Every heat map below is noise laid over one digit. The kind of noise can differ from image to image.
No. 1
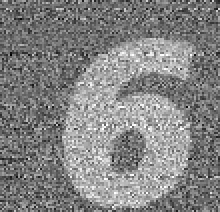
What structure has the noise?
rows of uneven size
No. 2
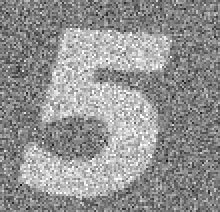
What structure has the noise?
independent entries
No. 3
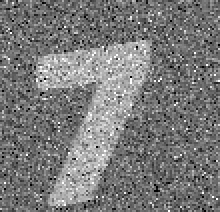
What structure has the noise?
heavy tails
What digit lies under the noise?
7
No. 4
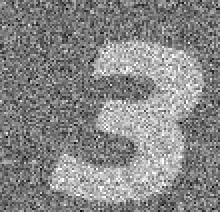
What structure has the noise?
low rank plus noise
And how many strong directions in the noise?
two
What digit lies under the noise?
3
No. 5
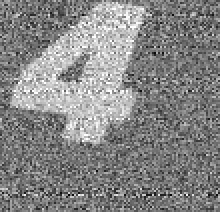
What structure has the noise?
rows of uneven size
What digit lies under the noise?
4
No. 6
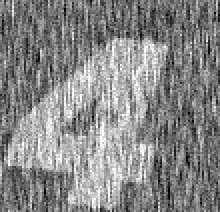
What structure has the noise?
streaked along the columns
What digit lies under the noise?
4
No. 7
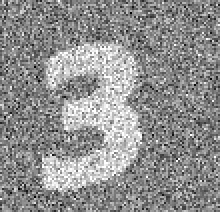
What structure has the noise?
independent entries
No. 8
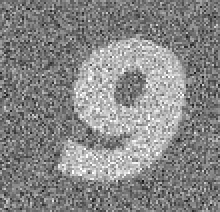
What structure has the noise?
low rank plus noise
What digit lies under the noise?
9
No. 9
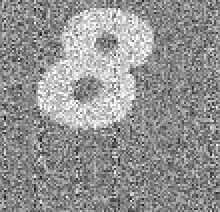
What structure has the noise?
columns of uneven size
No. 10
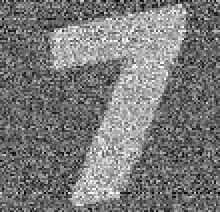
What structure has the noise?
rows of uneven size
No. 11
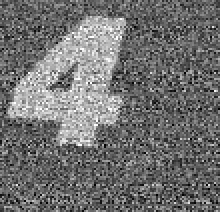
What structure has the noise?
rows of uneven size
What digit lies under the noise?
4
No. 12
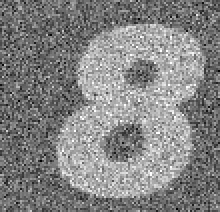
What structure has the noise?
independent entries
